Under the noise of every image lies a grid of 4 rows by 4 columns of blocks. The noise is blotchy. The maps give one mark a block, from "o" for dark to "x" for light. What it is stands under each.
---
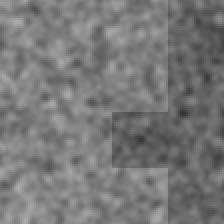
x x x o
x x x o
x x o o
x x x o
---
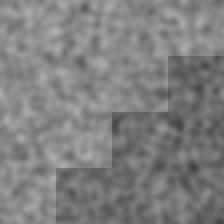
x x x x
x x x o
x x o o
x o o o
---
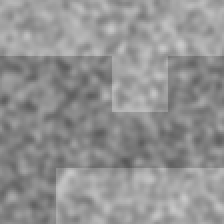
x x x x
o o x o
o o o o
o x x x
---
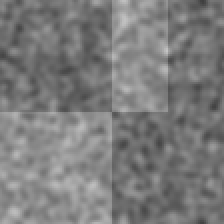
o o x o
o o x o
x x o o
x x o o
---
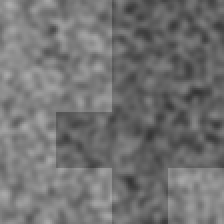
x x o o
x x o o
x o o o
x x o x
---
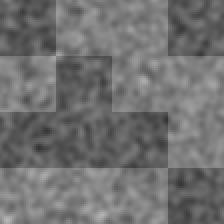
o x x o
x o x x
o o o x
x x x o
